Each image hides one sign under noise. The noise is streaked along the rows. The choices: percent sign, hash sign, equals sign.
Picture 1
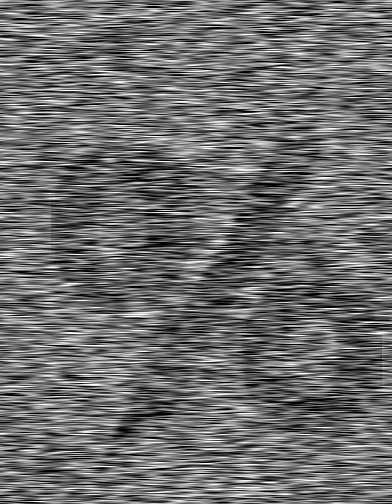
dark percent sign
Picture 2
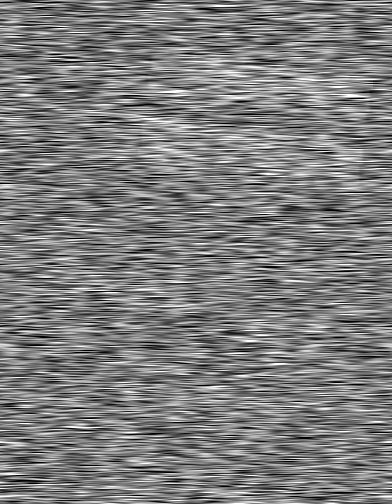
light equals sign
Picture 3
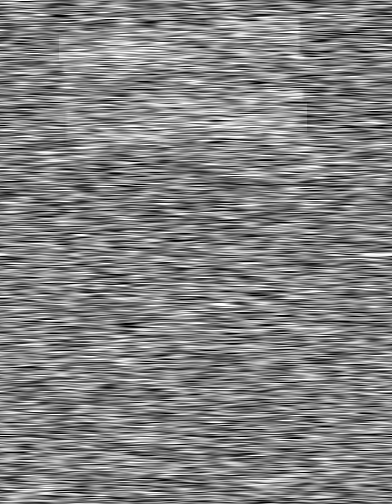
light equals sign
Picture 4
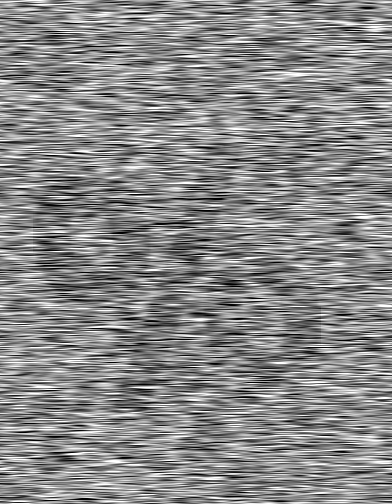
dark percent sign
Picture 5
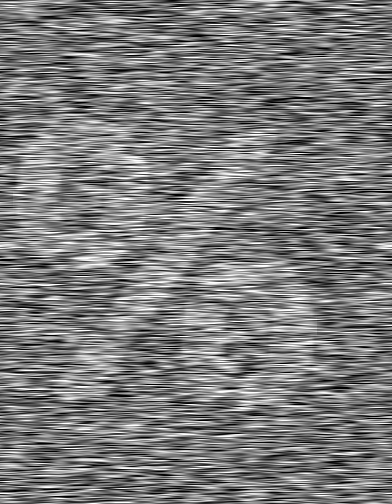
light percent sign
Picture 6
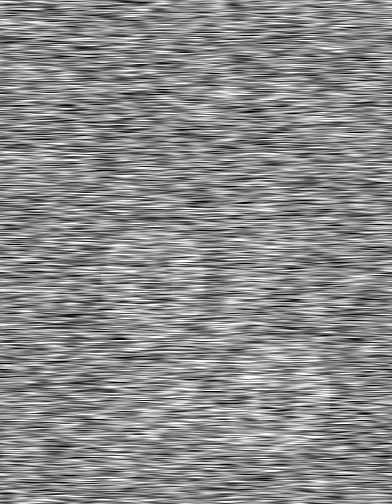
light percent sign
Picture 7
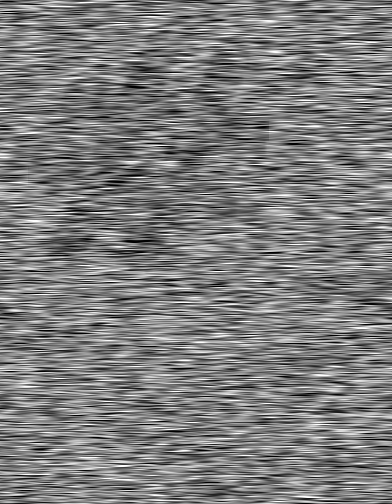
dark hash sign
